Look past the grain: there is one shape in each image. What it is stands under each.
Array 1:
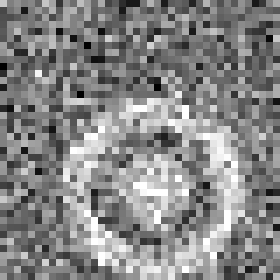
bullseye
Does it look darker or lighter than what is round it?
lighter
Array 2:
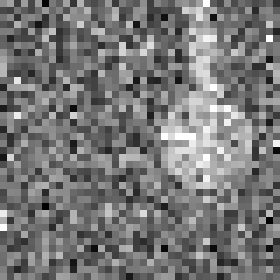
lollipop
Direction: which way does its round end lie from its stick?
down
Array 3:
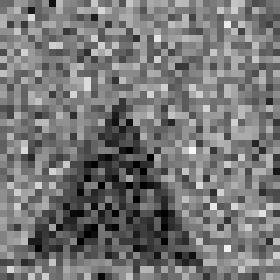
triangle
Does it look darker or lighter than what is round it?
darker
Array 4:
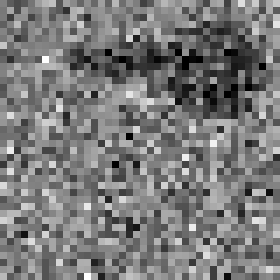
lollipop
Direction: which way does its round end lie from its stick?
right
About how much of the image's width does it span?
two thirds
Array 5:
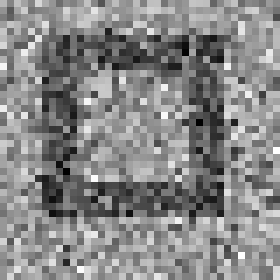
square frame
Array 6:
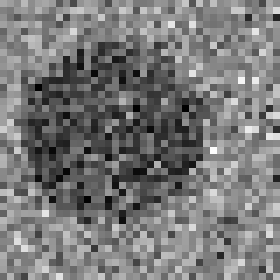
disc
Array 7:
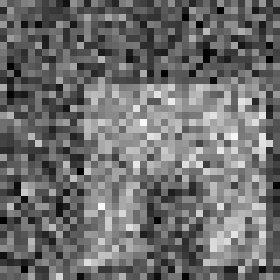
square with a notch
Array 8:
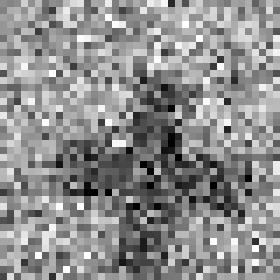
cross
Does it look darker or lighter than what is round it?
darker
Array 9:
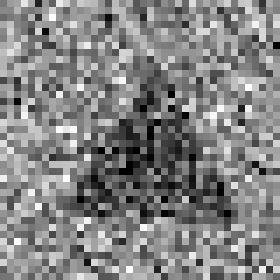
triangle
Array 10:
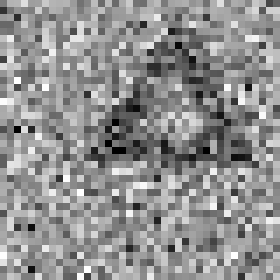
triangle frame
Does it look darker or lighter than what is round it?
darker
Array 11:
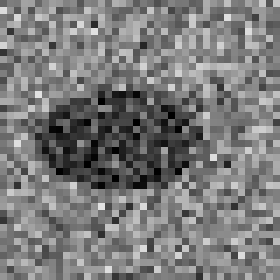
ellipse
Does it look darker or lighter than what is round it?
darker
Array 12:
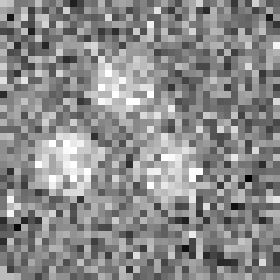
three dots
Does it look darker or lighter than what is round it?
lighter
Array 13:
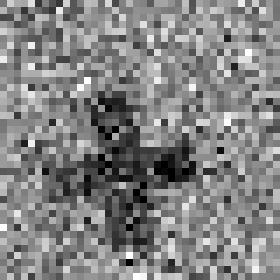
cross
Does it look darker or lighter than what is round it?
darker
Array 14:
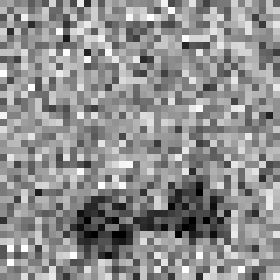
dumbbell
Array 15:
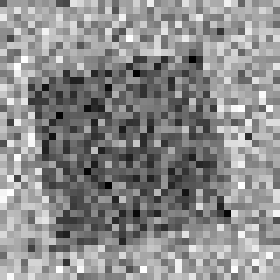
square
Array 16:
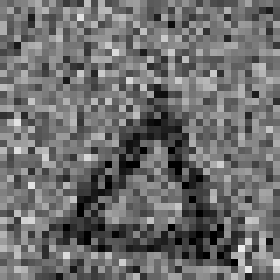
triangle frame
